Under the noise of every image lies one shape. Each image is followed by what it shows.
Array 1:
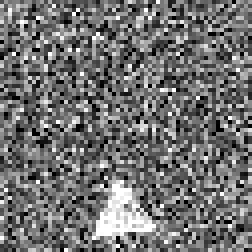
triangle
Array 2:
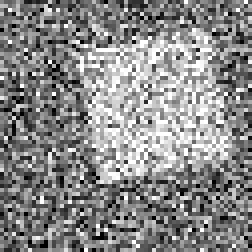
square
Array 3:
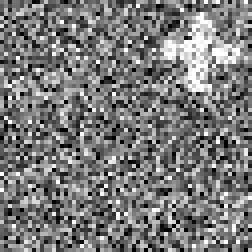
cross
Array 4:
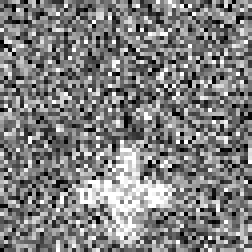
cross
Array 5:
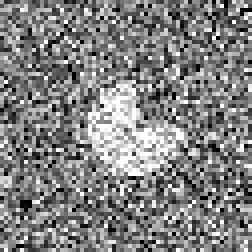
disc with a wedge cut out
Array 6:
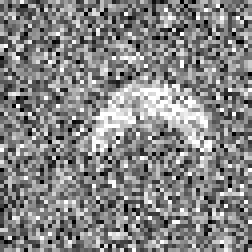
crescent
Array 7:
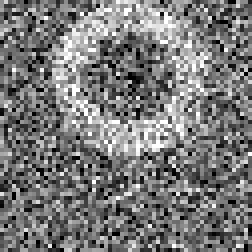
ring
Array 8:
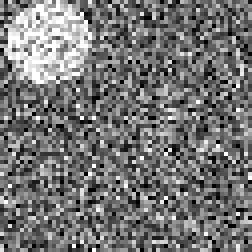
disc
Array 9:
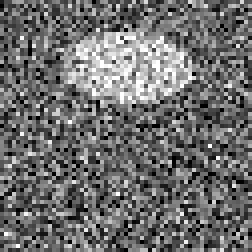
ellipse
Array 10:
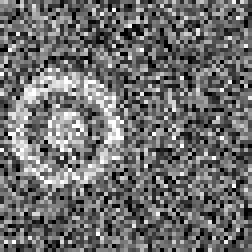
bullseye
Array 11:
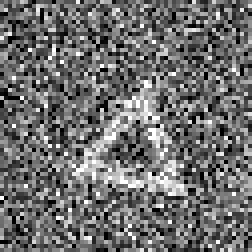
triangle frame
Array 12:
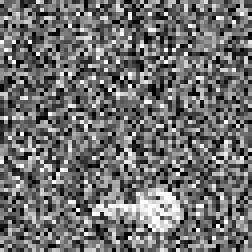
lollipop
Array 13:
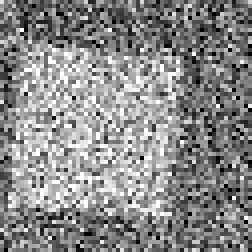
square
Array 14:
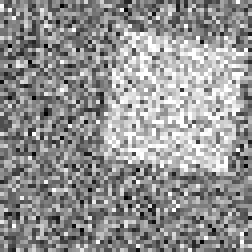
square
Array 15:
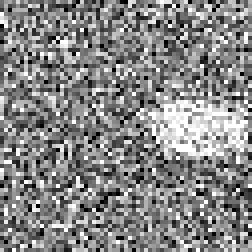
ellipse
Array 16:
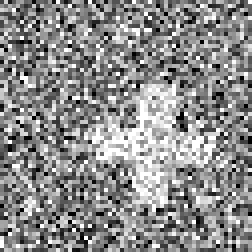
cross
